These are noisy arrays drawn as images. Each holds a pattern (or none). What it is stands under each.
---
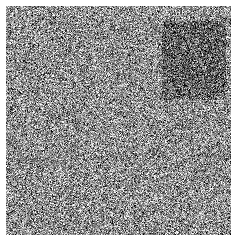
one block
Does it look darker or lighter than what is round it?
darker
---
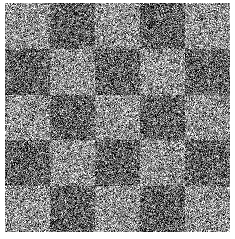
a checkerboard
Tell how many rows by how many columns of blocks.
5 by 5
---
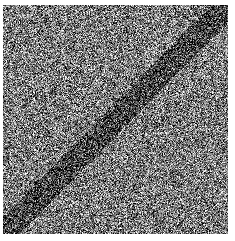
a diagonal band
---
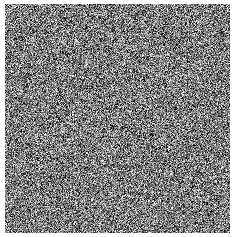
only noise
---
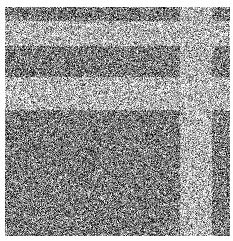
bands of rows crossing bands of columns
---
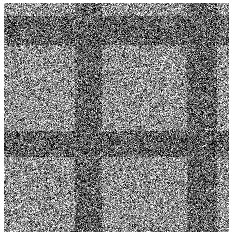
bands of rows crossing bands of columns
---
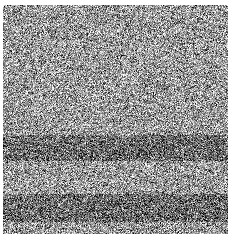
bands of rows
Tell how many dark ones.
2
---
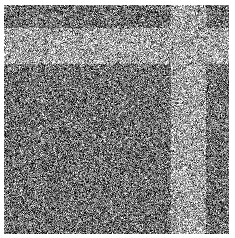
bands of rows crossing bands of columns
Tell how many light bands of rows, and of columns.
1 and 1
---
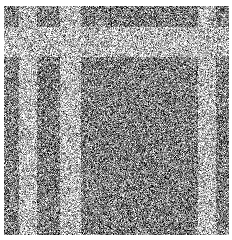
bands of rows crossing bands of columns
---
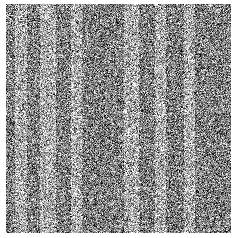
bands of columns
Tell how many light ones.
6
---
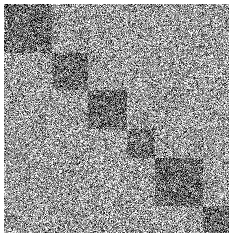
blocks along the diagonal
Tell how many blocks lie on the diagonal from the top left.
6
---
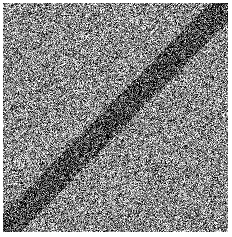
a diagonal band
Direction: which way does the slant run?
bottom left to top right
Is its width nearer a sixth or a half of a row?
a sixth
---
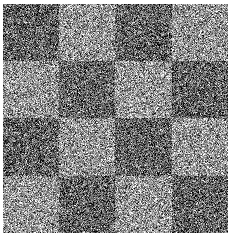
a checkerboard
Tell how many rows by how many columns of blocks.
4 by 4
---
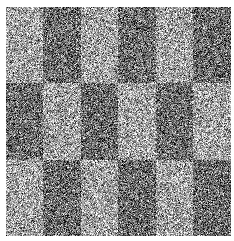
a checkerboard
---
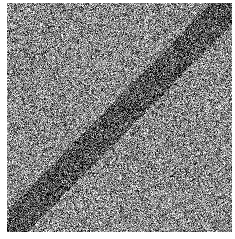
a diagonal band
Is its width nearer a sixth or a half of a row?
a sixth
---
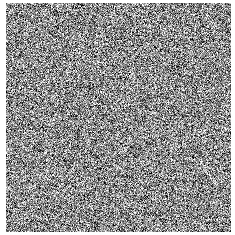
only noise
